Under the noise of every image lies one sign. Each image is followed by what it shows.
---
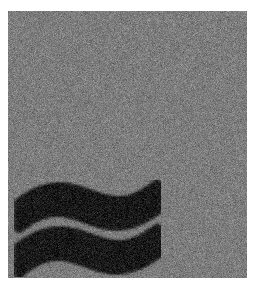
approximately sign
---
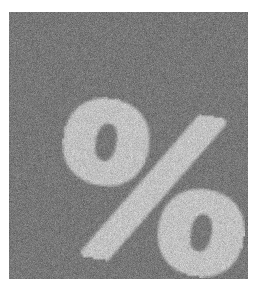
percent sign
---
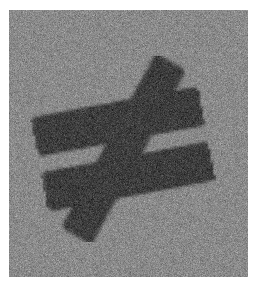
not-equal sign
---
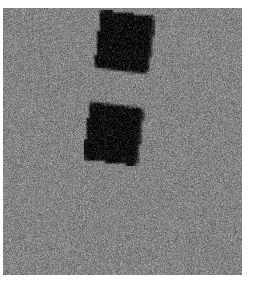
colon
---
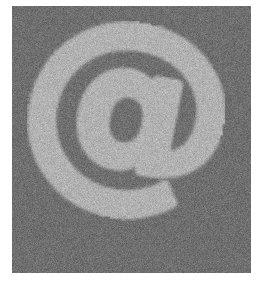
at sign
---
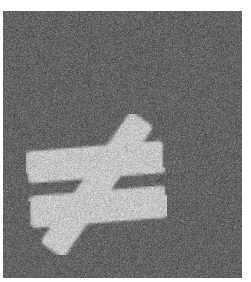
not-equal sign
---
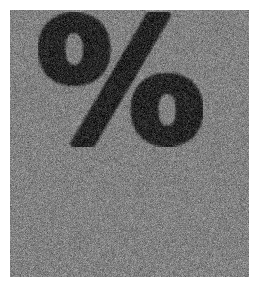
percent sign
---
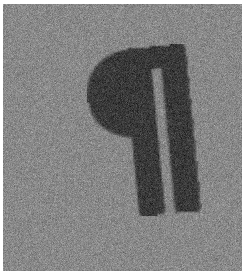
pilcrow
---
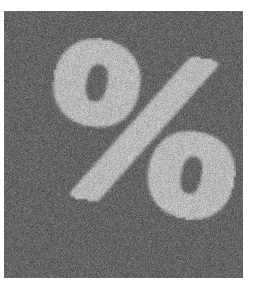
percent sign
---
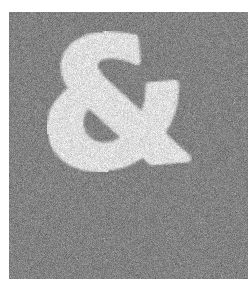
ampersand
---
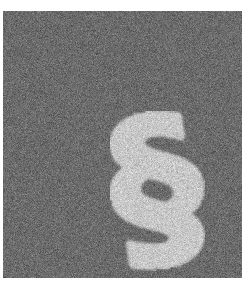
section sign
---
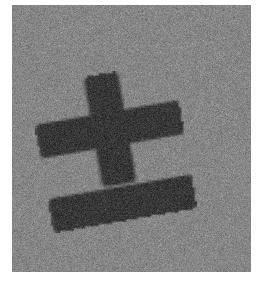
plus-minus sign
